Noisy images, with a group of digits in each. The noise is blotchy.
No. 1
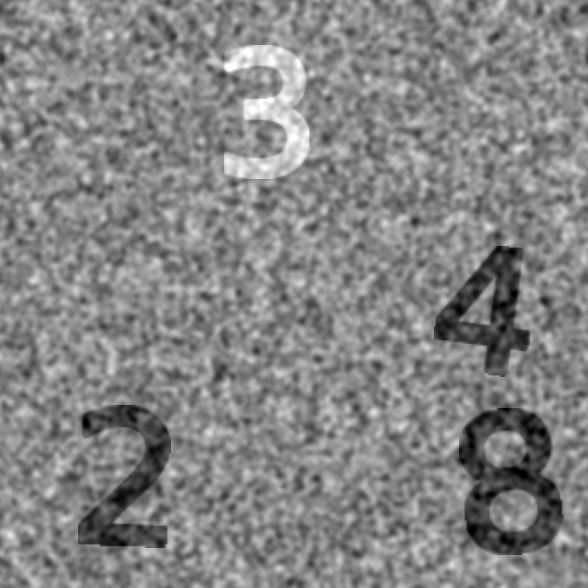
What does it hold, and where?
top middle: light 3; middle right: dark 4; bottom left: dark 2; bottom right: dark 8
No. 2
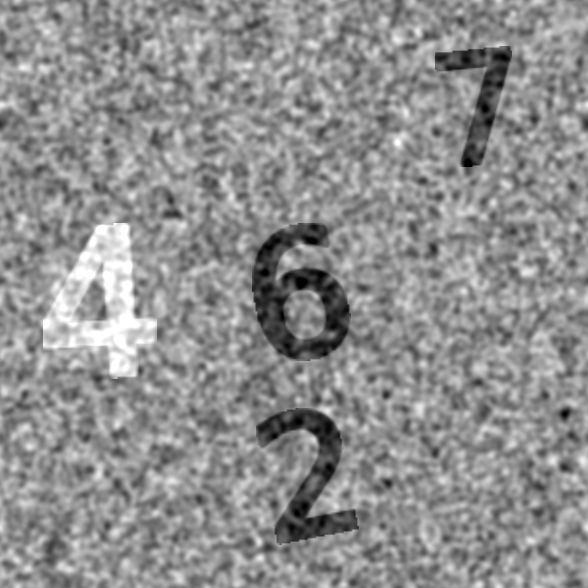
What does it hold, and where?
top right: dark 7; middle left: light 4; centre: dark 6; bottom middle: dark 2
